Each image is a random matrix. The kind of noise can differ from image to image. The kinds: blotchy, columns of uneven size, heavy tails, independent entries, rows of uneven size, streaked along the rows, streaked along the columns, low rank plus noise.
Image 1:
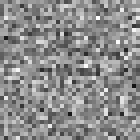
low rank plus noise
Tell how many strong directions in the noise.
five to eight
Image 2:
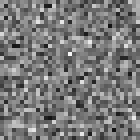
independent entries
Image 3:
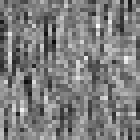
streaked along the columns
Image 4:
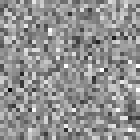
independent entries
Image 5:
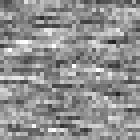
streaked along the rows
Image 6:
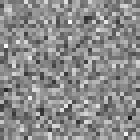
independent entries
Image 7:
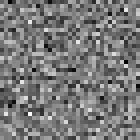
low rank plus noise
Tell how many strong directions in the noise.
five to eight
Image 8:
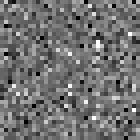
heavy tails
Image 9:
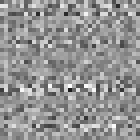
rows of uneven size
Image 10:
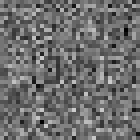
low rank plus noise
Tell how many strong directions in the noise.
one
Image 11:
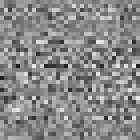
rows of uneven size
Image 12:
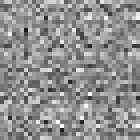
low rank plus noise
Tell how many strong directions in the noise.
two
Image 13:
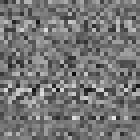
rows of uneven size
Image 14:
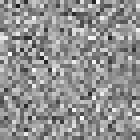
low rank plus noise
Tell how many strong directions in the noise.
five to eight
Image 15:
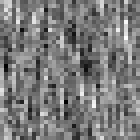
streaked along the columns
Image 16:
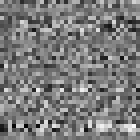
rows of uneven size
